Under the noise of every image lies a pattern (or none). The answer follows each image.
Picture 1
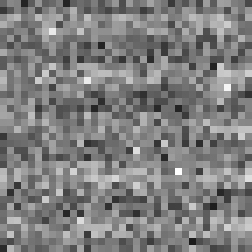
horizontal stripes
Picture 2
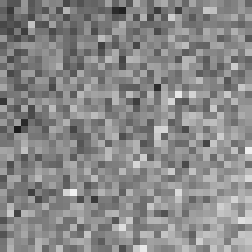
a smooth slope
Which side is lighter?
bottom right
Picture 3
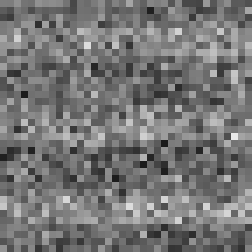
horizontal stripes
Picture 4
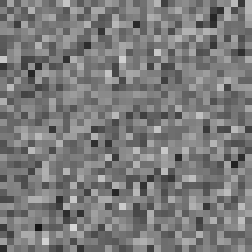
only noise
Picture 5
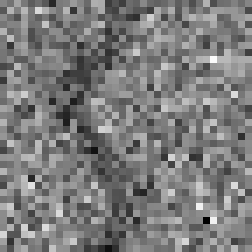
a wavy band
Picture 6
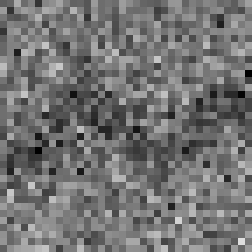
a wavy band
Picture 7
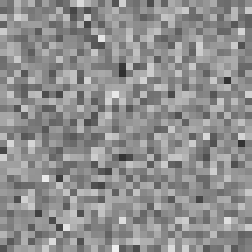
only noise
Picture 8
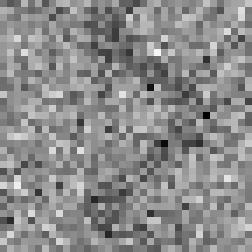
a wavy band
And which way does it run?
top to bottom
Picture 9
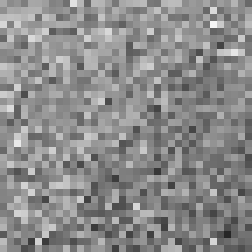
a smooth slope
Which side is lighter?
top left
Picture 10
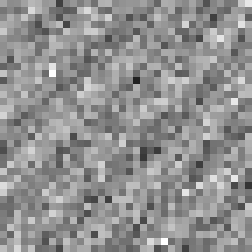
diagonal stripes
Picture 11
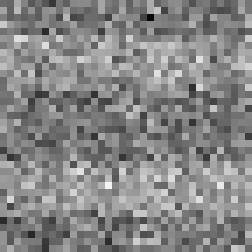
horizontal stripes
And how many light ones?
2
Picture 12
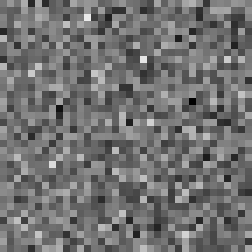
only noise
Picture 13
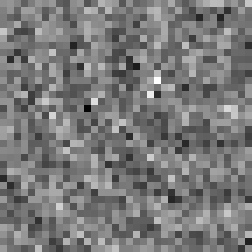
rings round one point
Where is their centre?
top right
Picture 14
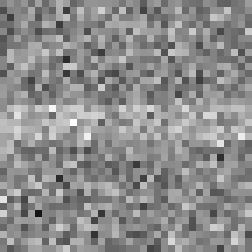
one horizontal stripe
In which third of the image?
middle
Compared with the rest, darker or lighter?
lighter
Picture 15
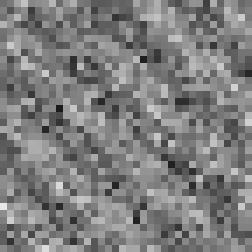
diagonal stripes
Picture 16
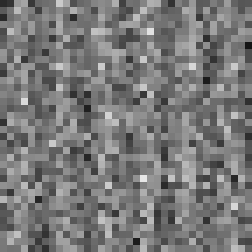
vertical stripes
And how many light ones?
6
